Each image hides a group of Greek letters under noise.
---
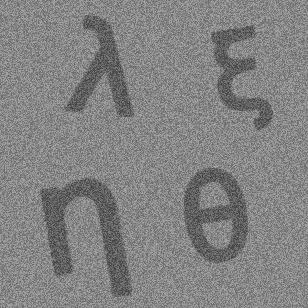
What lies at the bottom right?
theta
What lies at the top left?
lambda
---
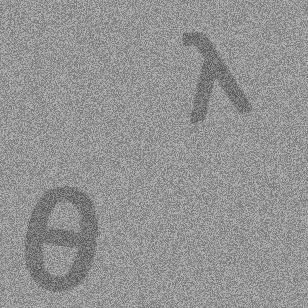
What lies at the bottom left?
theta
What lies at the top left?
nothing
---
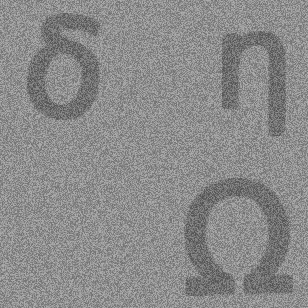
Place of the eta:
top right
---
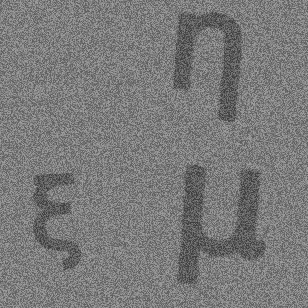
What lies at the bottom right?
mu
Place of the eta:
top right
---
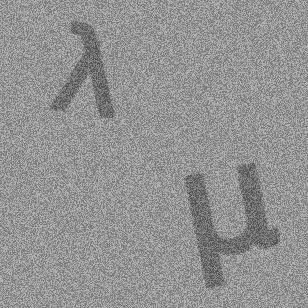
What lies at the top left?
lambda
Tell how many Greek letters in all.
2
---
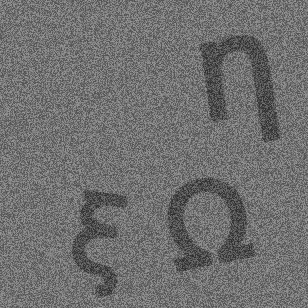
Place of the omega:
bottom right
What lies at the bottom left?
xi
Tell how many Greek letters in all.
3
